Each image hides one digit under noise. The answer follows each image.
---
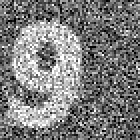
9
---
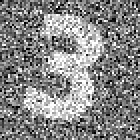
3
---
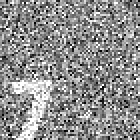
7
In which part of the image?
bottom left
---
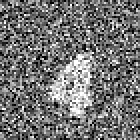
4
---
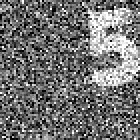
5
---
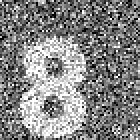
8
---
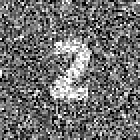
2
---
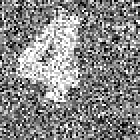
4
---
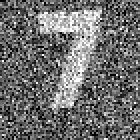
7
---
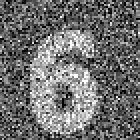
6
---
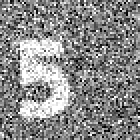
5
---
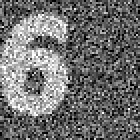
6
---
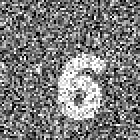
6
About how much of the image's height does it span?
half
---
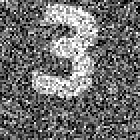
3
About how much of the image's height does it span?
two thirds
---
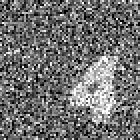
4
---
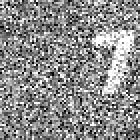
7
